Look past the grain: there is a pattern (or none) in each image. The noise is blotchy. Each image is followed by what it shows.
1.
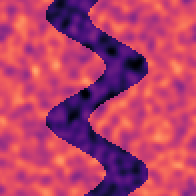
a wavy band
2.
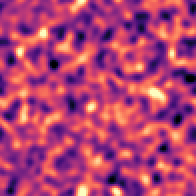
only noise
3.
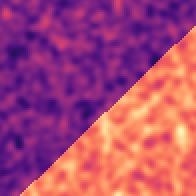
a sharp edge
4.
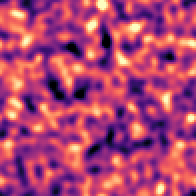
only noise
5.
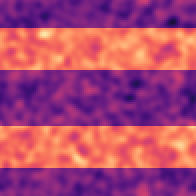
horizontal stripes
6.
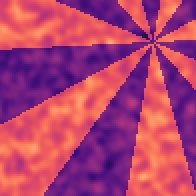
spokes from one point
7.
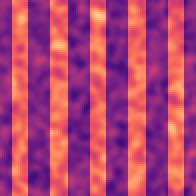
vertical stripes
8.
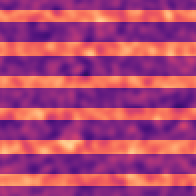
horizontal stripes
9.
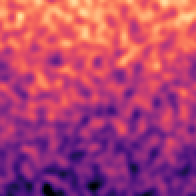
a smooth slope
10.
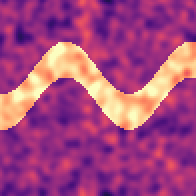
a wavy band
